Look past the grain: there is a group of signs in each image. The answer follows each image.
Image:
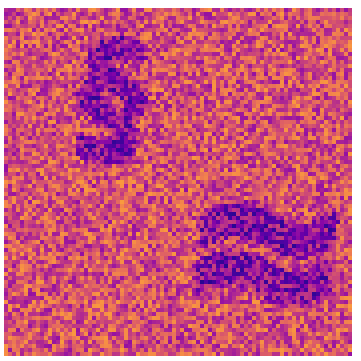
top left: section sign; bottom right: approximately sign
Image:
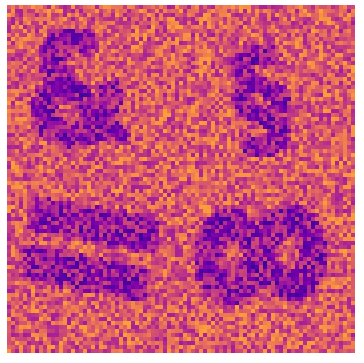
top left: ampersand; top right: section sign; bottom left: equals sign; bottom right: infinity sign
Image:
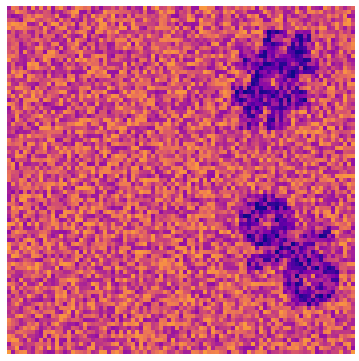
top right: hash sign; bottom right: percent sign
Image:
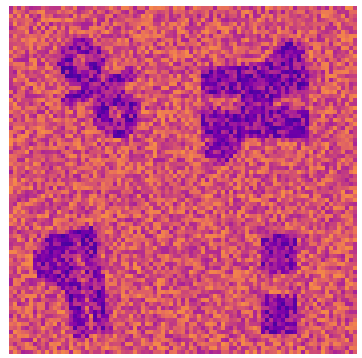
top left: percent sign; top right: not-equal sign; bottom left: pilcrow; bottom right: colon
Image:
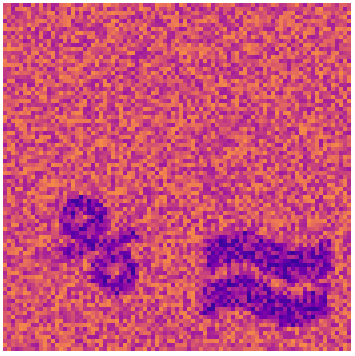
bottom left: percent sign; bottom right: approximately sign
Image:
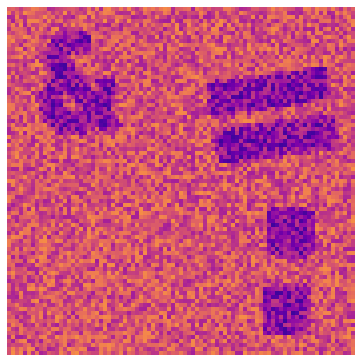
top left: ampersand; top right: equals sign; bottom right: colon
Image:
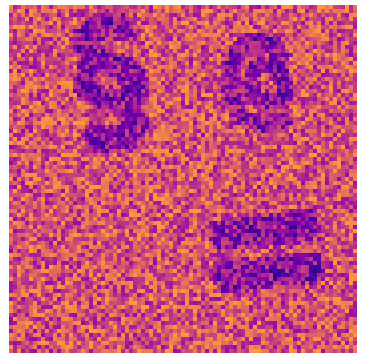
top left: section sign; top right: at sign; bottom right: equals sign
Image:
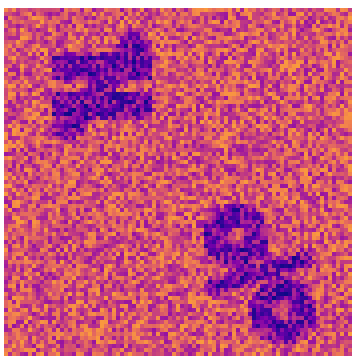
top left: not-equal sign; bottom right: percent sign
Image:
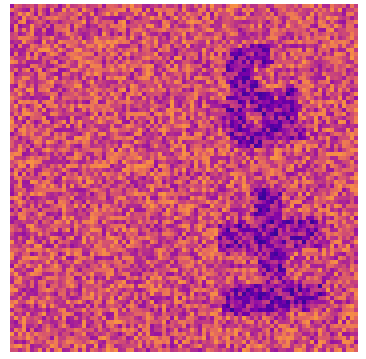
top right: ampersand; bottom right: plus-minus sign
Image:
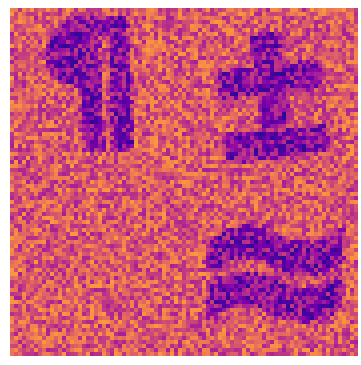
top left: pilcrow; top right: plus-minus sign; bottom right: approximately sign
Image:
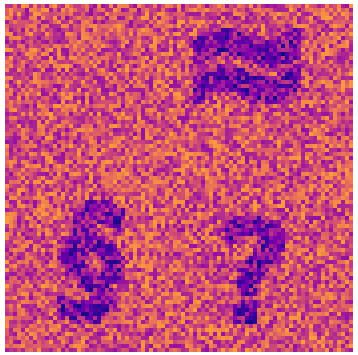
top right: approximately sign; bottom left: section sign; bottom right: question mark
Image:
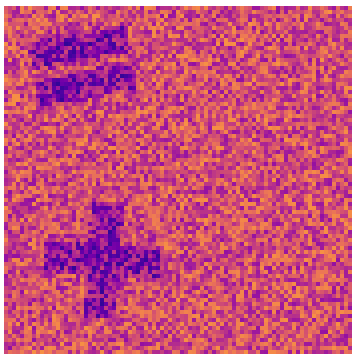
top left: equals sign; bottom left: plus sign
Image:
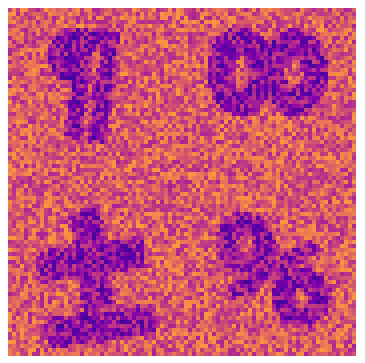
top left: pilcrow; top right: infinity sign; bottom left: plus-minus sign; bottom right: percent sign
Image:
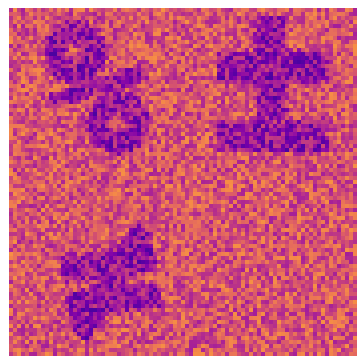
top left: percent sign; top right: plus-minus sign; bottom left: not-equal sign
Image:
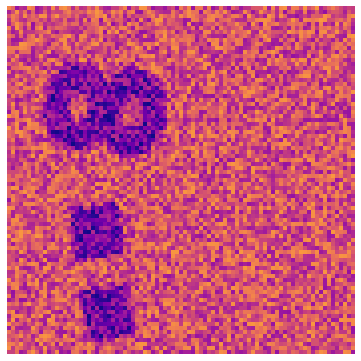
top left: infinity sign; bottom left: colon
